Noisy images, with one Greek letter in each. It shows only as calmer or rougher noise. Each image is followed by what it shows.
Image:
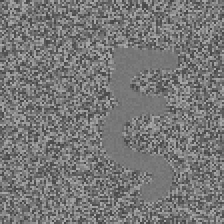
calm xi
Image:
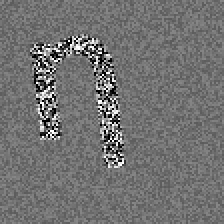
rough eta
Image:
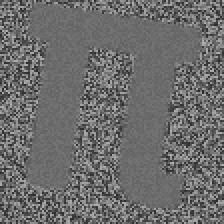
calm pi
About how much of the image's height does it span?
nearly all
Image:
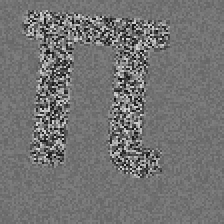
rough pi
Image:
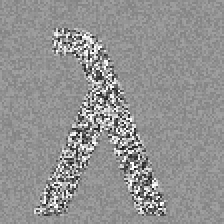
rough lambda
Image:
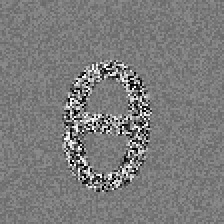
rough theta
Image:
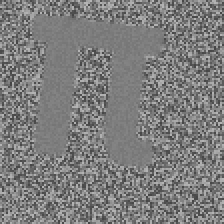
calm pi
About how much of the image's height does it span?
two thirds
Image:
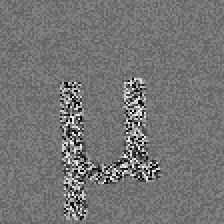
rough mu
